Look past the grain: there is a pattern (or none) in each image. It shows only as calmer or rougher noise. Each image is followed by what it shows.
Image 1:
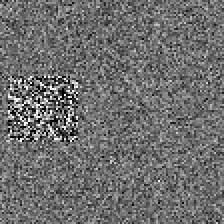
one block
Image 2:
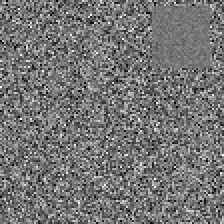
one block
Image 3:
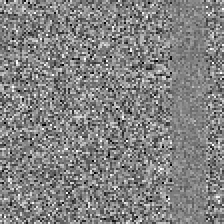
one band of columns
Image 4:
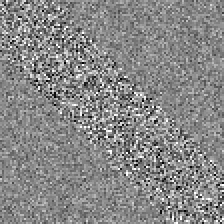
a diagonal band
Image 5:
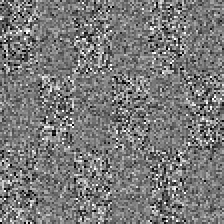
a checkerboard
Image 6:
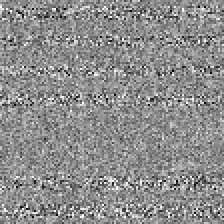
bands of rows
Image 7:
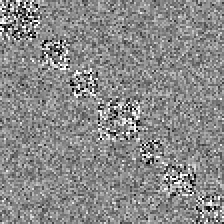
blocks along the diagonal
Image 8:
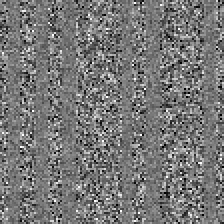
bands of columns
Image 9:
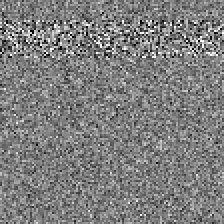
one band of rows
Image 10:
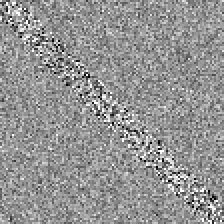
a diagonal band
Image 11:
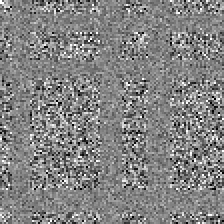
bands of rows crossing bands of columns
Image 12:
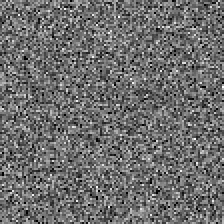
only noise
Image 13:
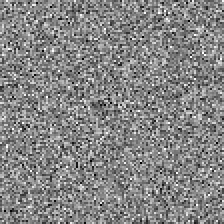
only noise
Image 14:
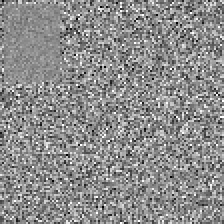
one block
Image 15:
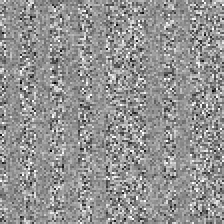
bands of columns
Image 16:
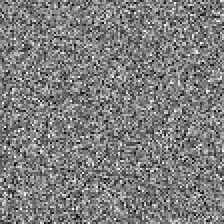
only noise
